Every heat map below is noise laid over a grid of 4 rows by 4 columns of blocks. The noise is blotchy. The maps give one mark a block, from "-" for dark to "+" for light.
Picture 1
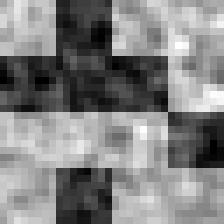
+-++
---+
+++-
+-++
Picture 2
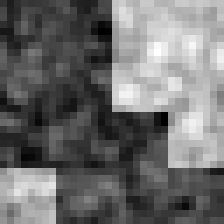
--++
--++
---+
+---
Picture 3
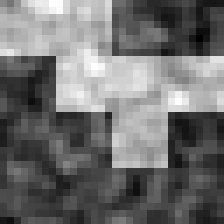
++--
-+++
--+-
----
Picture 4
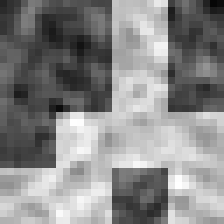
--+-
--+-
-+++
++-+
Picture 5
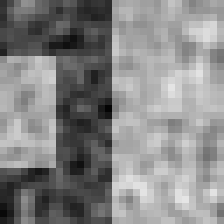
--++
+-++
+-++
--++
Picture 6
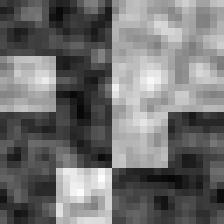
--++
+-++
--+-
-+--
